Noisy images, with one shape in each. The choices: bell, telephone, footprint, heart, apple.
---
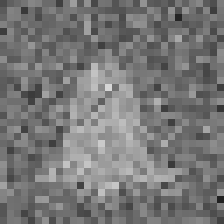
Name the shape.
bell
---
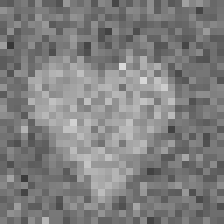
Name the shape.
heart
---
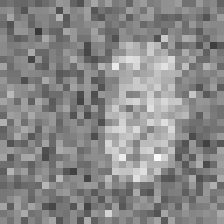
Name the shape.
footprint
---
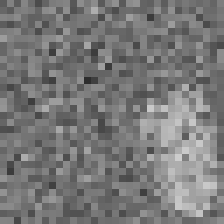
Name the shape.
footprint
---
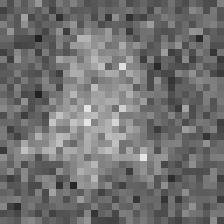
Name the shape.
bell
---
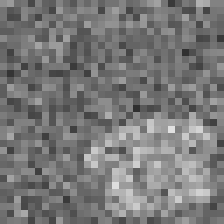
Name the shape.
telephone
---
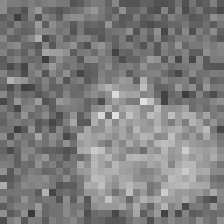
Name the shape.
apple
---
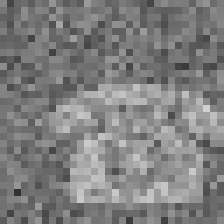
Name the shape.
telephone
